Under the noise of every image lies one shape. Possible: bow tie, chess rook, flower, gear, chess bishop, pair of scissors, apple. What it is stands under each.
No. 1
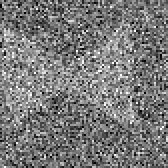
light bow tie
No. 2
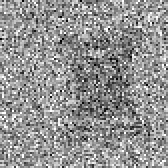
dark chess rook
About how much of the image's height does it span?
two thirds
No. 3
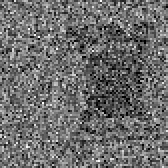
dark chess rook
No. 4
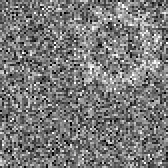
light gear
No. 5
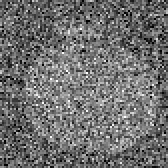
light apple
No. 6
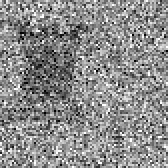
dark chess rook
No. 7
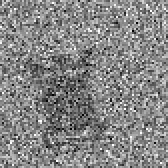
dark chess rook
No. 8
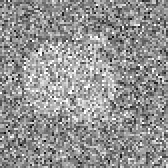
light apple
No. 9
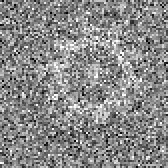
light gear
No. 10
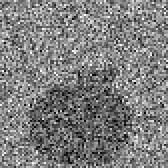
dark apple
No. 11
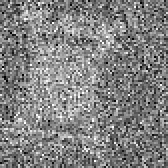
light chess rook
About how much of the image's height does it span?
nearly all
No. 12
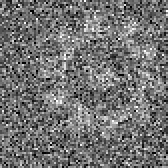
light gear
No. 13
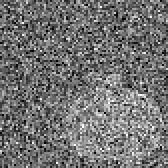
light apple
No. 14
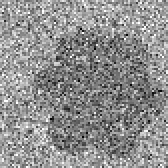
dark flower
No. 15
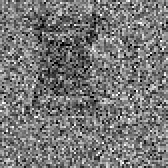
dark chess rook
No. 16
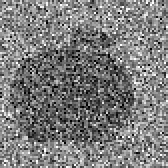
dark apple
